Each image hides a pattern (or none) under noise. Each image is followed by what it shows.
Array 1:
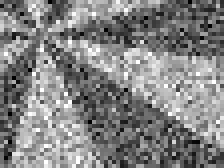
spokes from one point
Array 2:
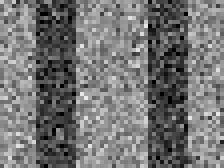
vertical stripes
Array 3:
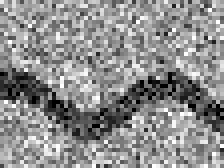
a wavy band
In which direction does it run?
left to right
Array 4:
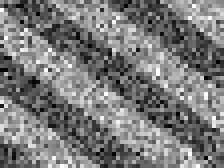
diagonal stripes
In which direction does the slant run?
top left to bottom right
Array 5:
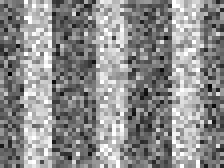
vertical stripes
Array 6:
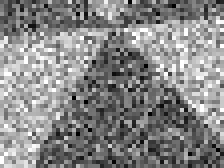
spokes from one point
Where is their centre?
top middle
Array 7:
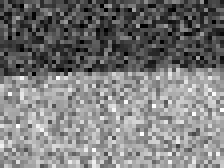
a sharp edge
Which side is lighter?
bottom
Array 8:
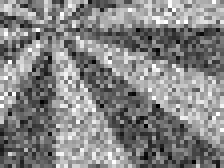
spokes from one point
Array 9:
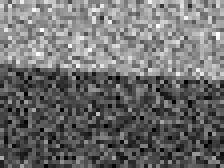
a sharp edge
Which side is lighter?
top
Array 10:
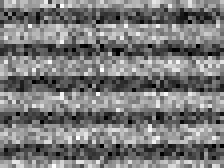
horizontal stripes
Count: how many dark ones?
5
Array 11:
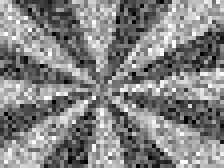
spokes from one point
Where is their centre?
centre
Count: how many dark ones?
8
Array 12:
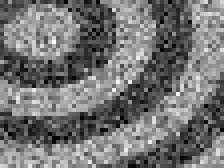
rings round one point
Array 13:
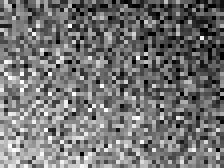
a smooth slope
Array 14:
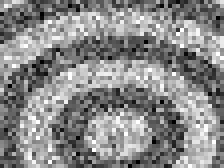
rings round one point
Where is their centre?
bottom middle
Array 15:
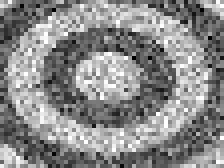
rings round one point
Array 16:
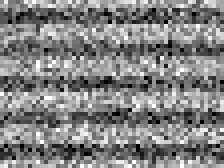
horizontal stripes
